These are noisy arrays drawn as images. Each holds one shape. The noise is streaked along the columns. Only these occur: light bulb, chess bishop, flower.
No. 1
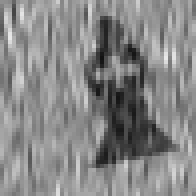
chess bishop
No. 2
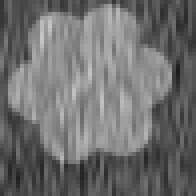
flower
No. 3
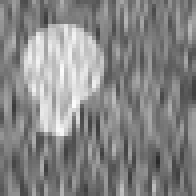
light bulb
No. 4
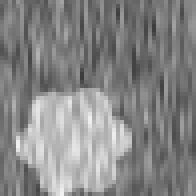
flower
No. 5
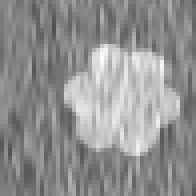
flower
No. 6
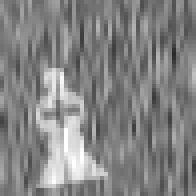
chess bishop
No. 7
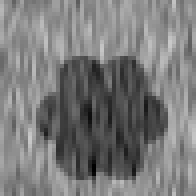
flower
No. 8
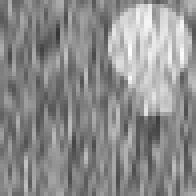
light bulb
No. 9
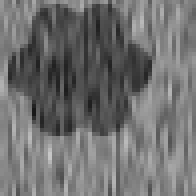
flower
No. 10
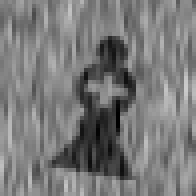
chess bishop
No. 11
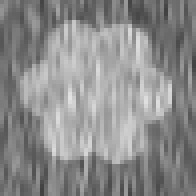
flower
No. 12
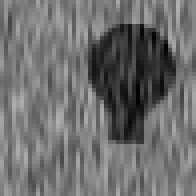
light bulb
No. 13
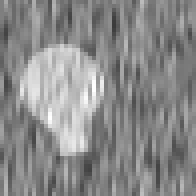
light bulb
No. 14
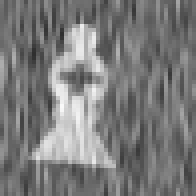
chess bishop
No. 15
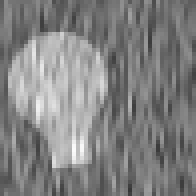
light bulb
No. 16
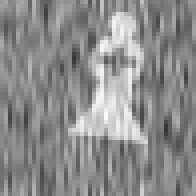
chess bishop
